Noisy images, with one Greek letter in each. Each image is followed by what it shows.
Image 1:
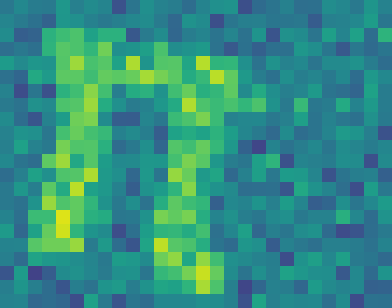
pi
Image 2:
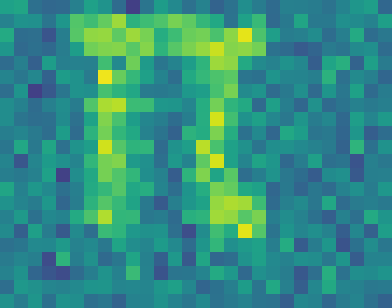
pi
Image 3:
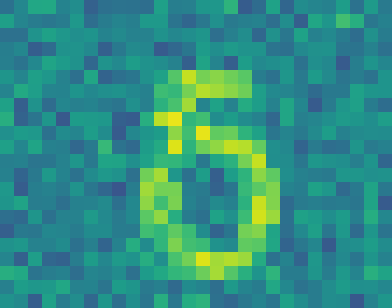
delta
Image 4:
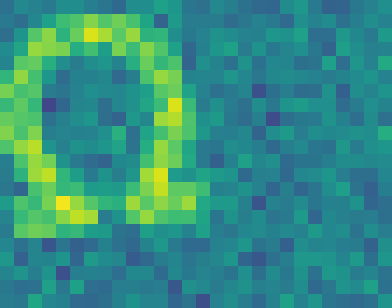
omega
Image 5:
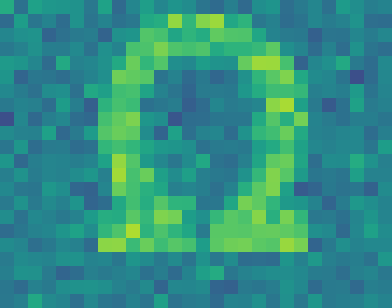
omega
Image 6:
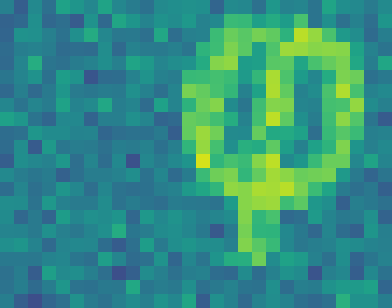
phi
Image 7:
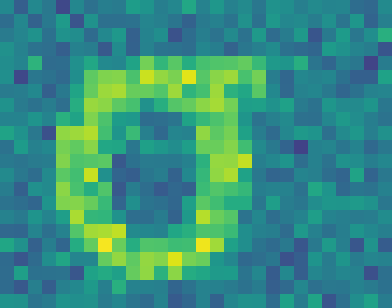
sigma
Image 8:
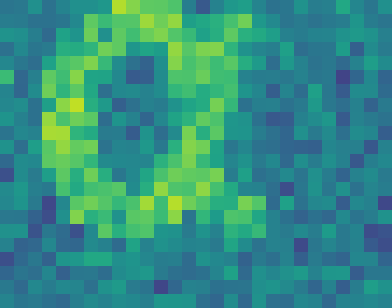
alpha
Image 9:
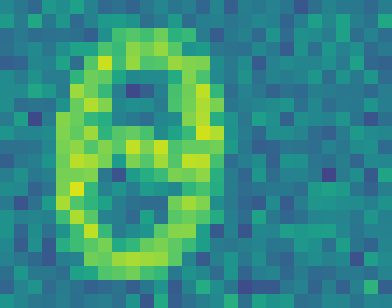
theta
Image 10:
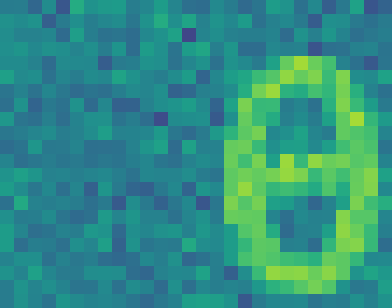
theta
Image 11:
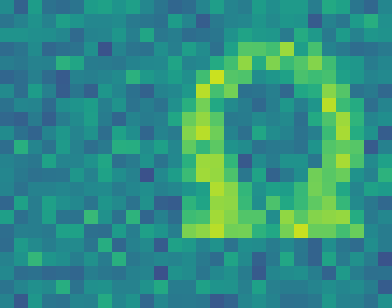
omega
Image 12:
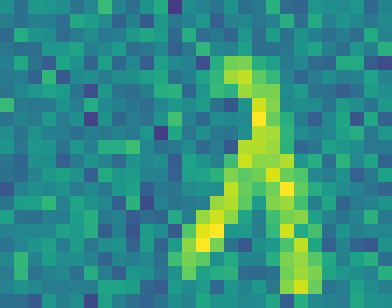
lambda
